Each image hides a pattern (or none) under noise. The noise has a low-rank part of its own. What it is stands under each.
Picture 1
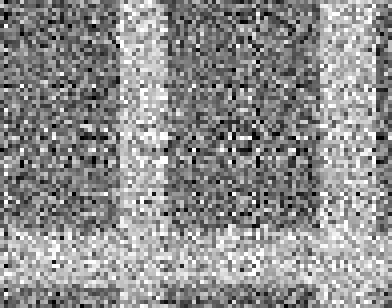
bands of rows crossing bands of columns
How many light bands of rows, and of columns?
1 and 2
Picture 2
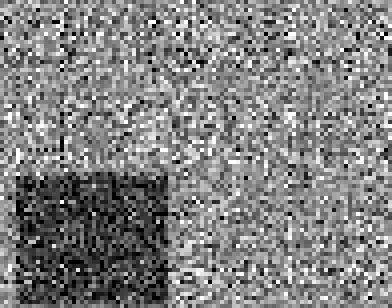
one block
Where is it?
bottom left
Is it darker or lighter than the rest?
darker
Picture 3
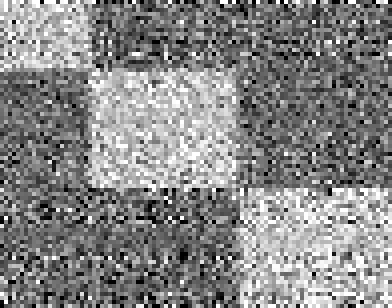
blocks along the diagonal
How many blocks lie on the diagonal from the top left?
3
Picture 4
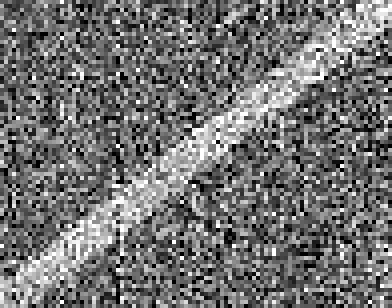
a diagonal band
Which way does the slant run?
bottom left to top right
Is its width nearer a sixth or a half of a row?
a sixth
